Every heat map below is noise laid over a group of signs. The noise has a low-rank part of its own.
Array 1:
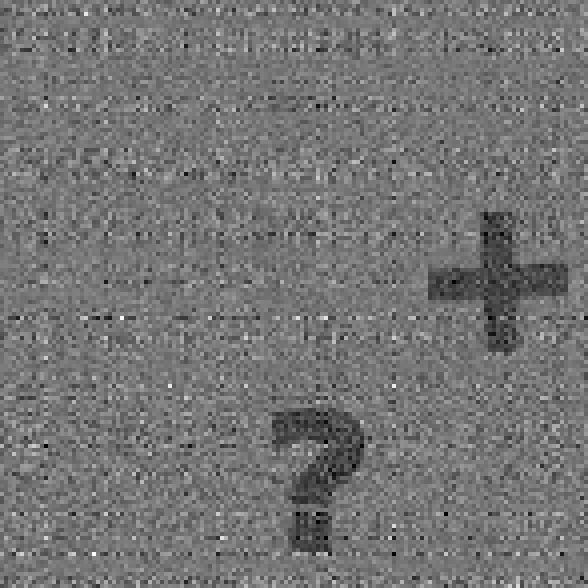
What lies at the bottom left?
nothing
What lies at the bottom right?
nothing
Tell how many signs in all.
2
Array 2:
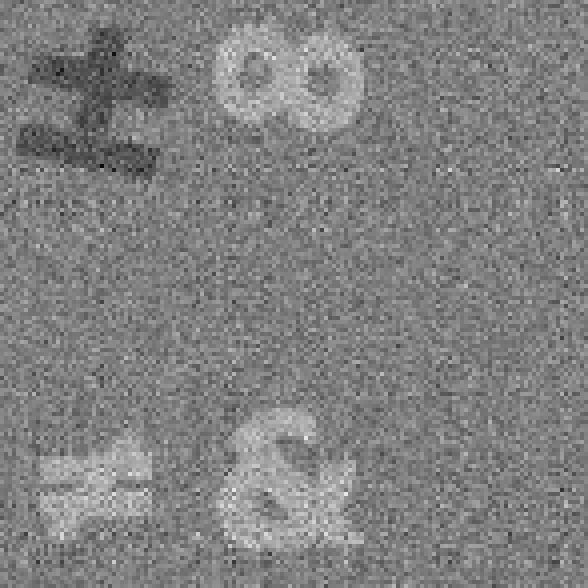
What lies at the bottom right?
nothing
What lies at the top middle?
infinity sign
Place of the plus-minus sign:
top left
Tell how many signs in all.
4
